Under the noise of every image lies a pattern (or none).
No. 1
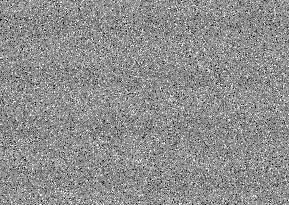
horizontal stripes
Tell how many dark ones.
4
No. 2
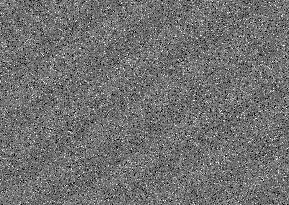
diagonal stripes
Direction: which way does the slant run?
bottom left to top right
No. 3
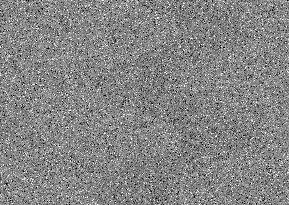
a wavy band
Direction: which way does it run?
top to bottom
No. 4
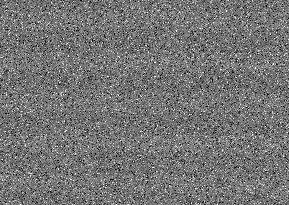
horizontal stripes
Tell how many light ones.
5
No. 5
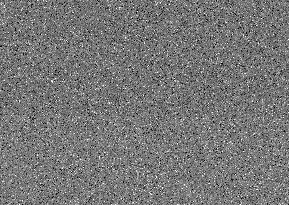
a sharp edge
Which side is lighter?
bottom
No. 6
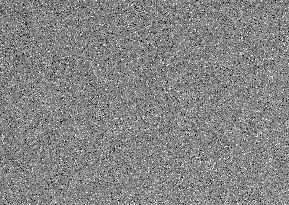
a smooth slope
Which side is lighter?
bottom right
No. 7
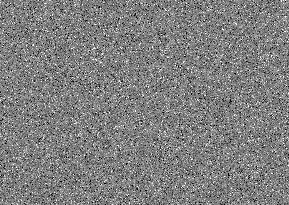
only noise
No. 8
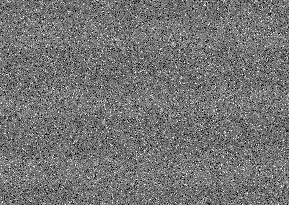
horizontal stripes
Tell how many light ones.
3
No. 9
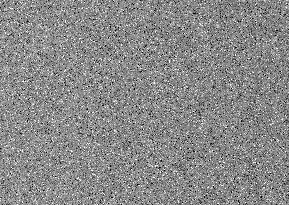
a smooth slope
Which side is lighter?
left
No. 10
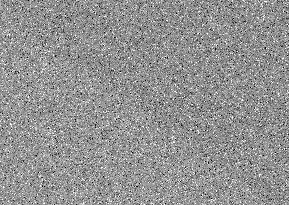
a sharp edge
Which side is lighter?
bottom left
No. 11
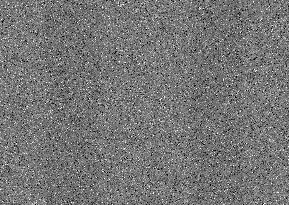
vertical stripes
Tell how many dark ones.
2
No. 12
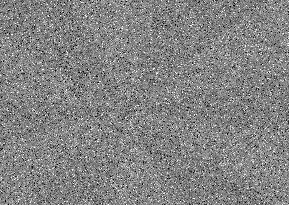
spokes from one point
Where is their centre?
centre
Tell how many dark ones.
6
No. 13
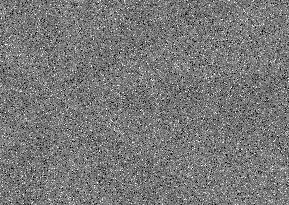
spokes from one point
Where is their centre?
middle left
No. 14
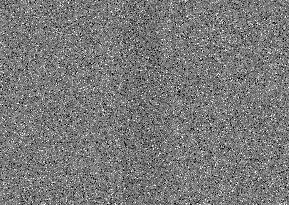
one vertical stripe
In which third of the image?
middle
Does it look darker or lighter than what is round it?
darker
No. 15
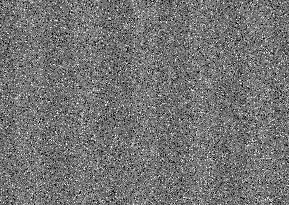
vertical stripes
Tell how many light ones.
5
